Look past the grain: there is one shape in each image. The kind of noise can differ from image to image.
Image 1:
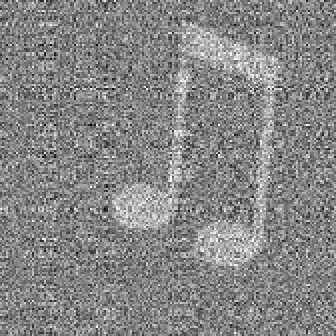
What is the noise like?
low rank plus noise
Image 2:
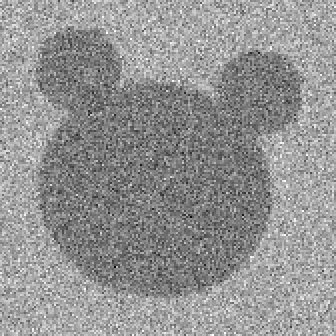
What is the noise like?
independent entries
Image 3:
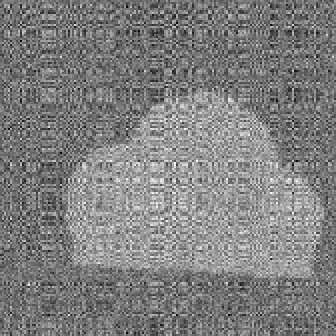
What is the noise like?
low rank plus noise
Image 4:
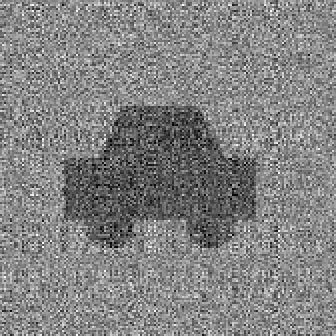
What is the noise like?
low rank plus noise
